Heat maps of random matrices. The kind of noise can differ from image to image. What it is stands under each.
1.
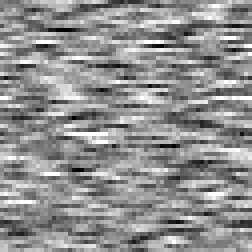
streaked along the rows
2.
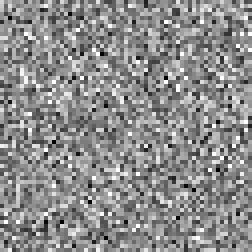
independent entries
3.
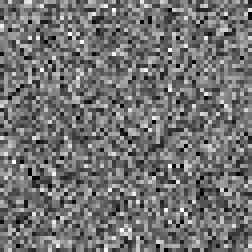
independent entries
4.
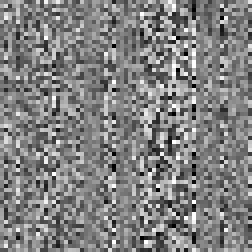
columns of uneven size
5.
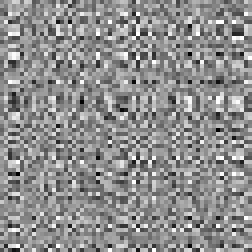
low rank plus noise
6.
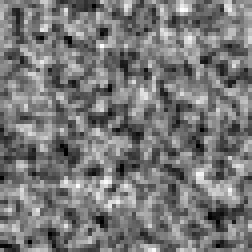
blotchy
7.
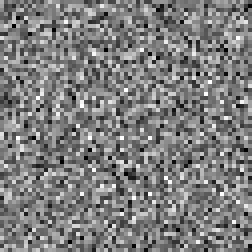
independent entries
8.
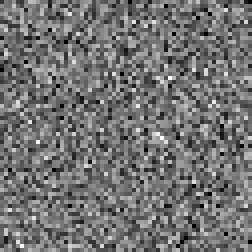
independent entries
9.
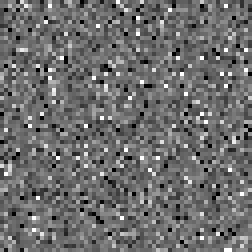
heavy tails
